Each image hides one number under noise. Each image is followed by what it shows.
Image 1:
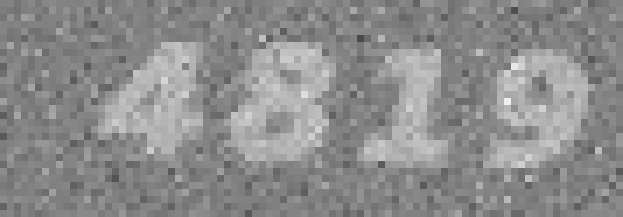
4819
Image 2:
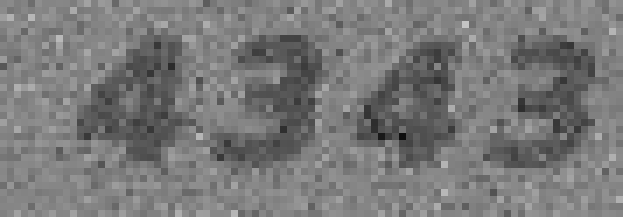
4343
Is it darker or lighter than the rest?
darker
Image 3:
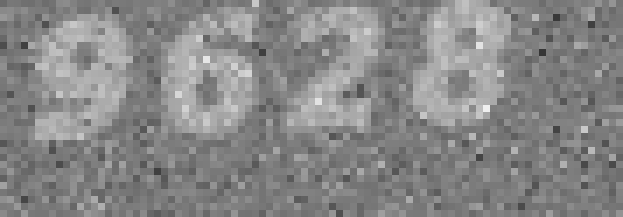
9628
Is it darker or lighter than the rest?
lighter
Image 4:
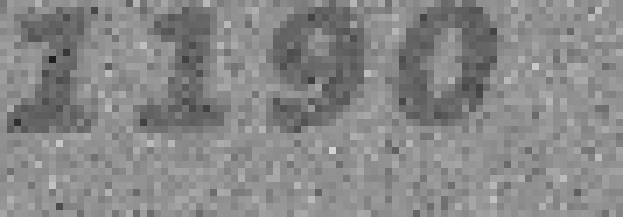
1190
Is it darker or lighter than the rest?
darker
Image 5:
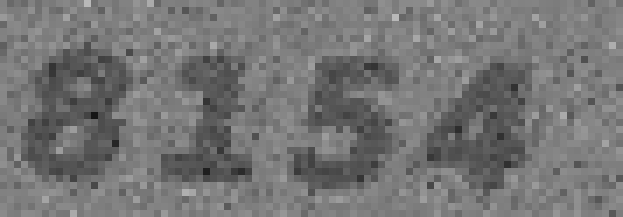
8154
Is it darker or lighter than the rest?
darker
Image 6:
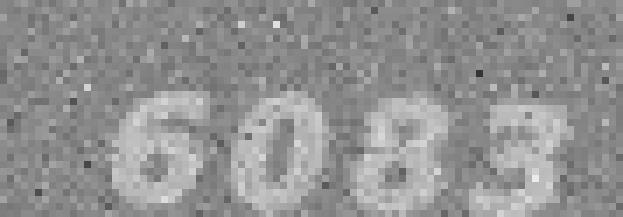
6083
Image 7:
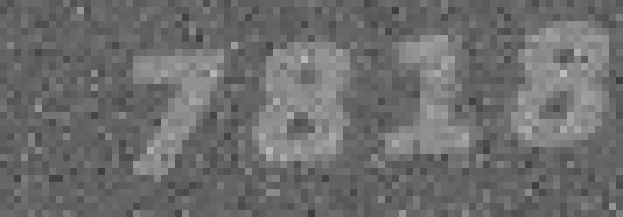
7818
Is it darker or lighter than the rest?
lighter
